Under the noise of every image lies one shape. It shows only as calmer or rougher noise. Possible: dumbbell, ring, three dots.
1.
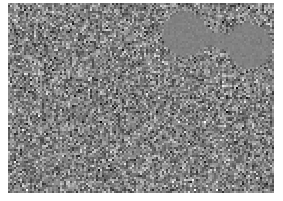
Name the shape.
dumbbell
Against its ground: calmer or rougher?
calmer
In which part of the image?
top right
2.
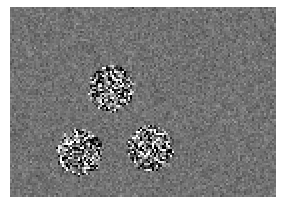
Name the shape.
three dots
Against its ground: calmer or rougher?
rougher
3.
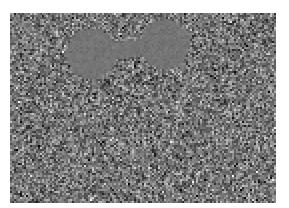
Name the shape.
dumbbell
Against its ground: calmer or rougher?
calmer
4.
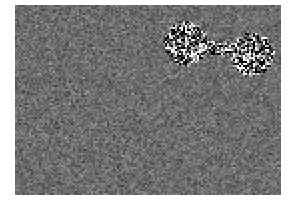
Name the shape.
dumbbell
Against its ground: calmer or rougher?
rougher
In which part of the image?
top right
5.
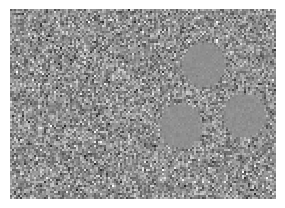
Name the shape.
three dots
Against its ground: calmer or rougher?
calmer
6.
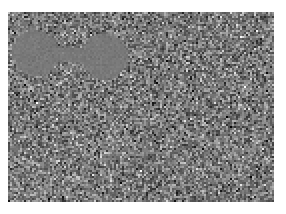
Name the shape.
dumbbell
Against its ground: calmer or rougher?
calmer
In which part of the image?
top left
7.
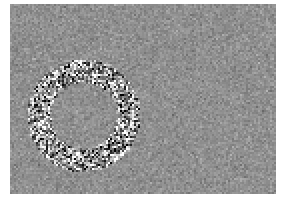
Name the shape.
ring
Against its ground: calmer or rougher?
rougher
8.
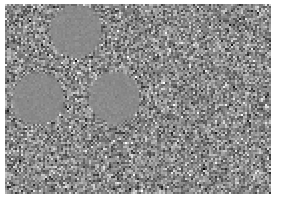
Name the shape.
three dots
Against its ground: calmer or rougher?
calmer
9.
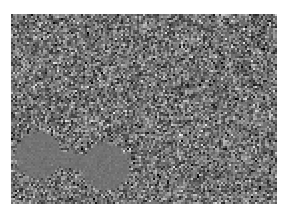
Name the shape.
dumbbell
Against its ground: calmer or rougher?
calmer
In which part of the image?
bottom left
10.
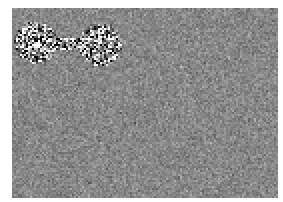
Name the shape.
dumbbell
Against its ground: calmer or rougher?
rougher
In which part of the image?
top left
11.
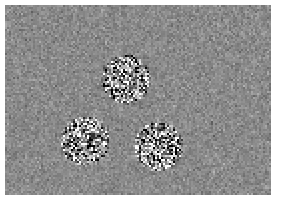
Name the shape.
three dots
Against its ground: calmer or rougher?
rougher
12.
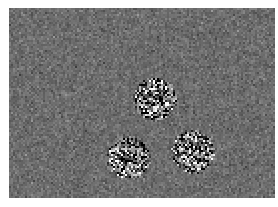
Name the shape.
three dots
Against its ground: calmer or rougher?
rougher
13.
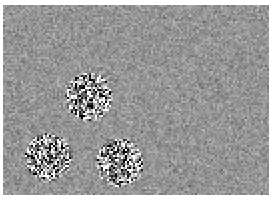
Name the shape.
three dots
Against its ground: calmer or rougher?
rougher
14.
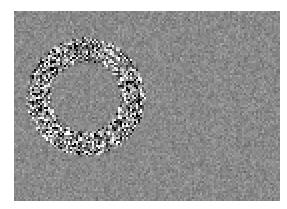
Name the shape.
ring
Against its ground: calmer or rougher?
rougher
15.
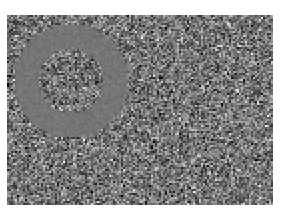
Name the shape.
ring
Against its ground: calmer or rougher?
calmer
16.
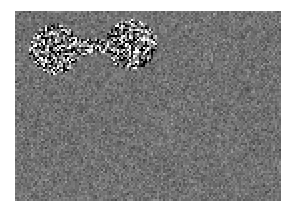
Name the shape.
dumbbell
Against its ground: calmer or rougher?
rougher
